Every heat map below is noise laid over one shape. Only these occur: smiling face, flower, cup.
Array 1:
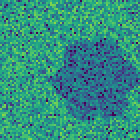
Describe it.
dark flower
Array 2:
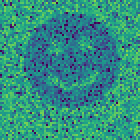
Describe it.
dark smiling face
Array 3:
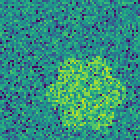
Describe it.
light flower
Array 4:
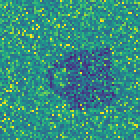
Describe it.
dark cup
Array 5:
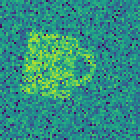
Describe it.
light cup
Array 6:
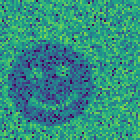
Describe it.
dark smiling face
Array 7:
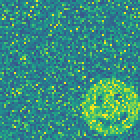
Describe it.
light smiling face, bottom right
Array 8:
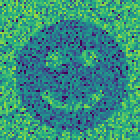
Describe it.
dark smiling face
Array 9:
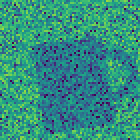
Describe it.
dark cup
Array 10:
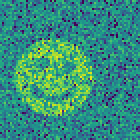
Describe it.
light smiling face
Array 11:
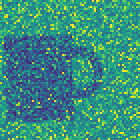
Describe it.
dark cup
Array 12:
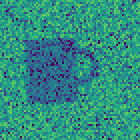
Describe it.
dark cup
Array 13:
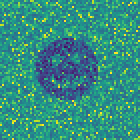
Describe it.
dark smiling face, centre
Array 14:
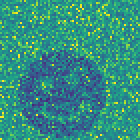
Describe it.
dark smiling face
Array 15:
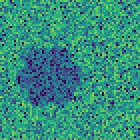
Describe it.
dark flower
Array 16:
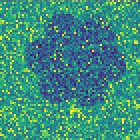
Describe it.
dark flower
